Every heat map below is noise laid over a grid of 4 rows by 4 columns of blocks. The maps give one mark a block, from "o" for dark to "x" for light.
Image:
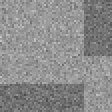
x x x o
x x x o
x x x x
o o o x
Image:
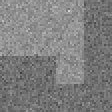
x x x o
x x x o
o o x o
o o o o
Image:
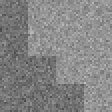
o x x x
o x x x
o o x x
o o o x
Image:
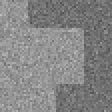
x o o o
x x x o
x x x o
x x o o
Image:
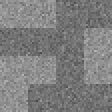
x x o o
o o o x
x x o x
x o o o
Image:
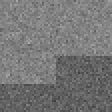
x x x x
x x x x
x x o o
o o o o
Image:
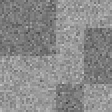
o o x x
o o x o
x x x o
x x o x
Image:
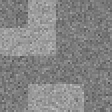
o x o o
x x o o
o o o o
o x x o
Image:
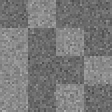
o x o o
x o x o
x o o x
x o x o
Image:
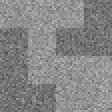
x x x o
o x o o
o x x x
o o x x
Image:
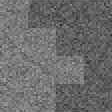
x o o o
x x o o
x x x o
x x o o
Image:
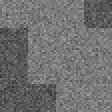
x x x o
o x x x
o x x x
o o x x
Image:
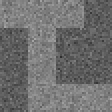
x x x o
o x o o
o x o o
o x x x
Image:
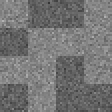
x o o x
o x x x
x x o x
o x o o
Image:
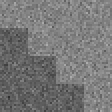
x x x x
o x x x
o o x x
o o o x
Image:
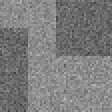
x x o o
o x o o
o x x x
o x x x
